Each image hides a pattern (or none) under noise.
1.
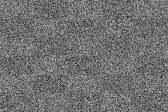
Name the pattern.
a checkerboard
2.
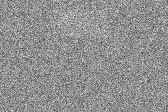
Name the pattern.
one block
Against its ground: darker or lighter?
lighter
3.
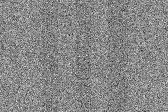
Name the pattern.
bands of columns
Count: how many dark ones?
3
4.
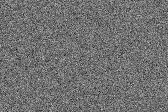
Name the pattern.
only noise
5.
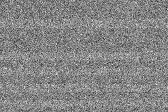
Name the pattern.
bands of rows
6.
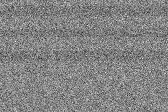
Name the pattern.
bands of rows
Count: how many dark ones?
3
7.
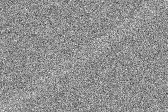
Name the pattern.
a diagonal band
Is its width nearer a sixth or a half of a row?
a sixth
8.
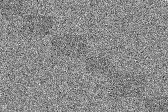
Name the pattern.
blocks along the diagonal
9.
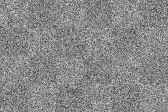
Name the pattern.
a checkerboard
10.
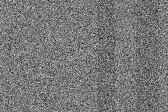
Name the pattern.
bands of columns
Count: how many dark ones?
2
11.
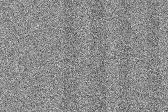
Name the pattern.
bands of columns
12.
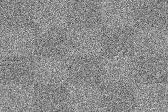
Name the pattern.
a checkerboard
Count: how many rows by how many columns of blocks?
4 by 5
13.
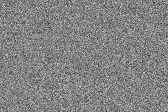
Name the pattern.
only noise
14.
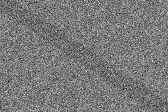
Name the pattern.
a diagonal band
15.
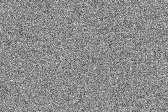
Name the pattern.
only noise
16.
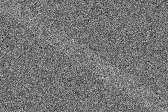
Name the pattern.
a diagonal band
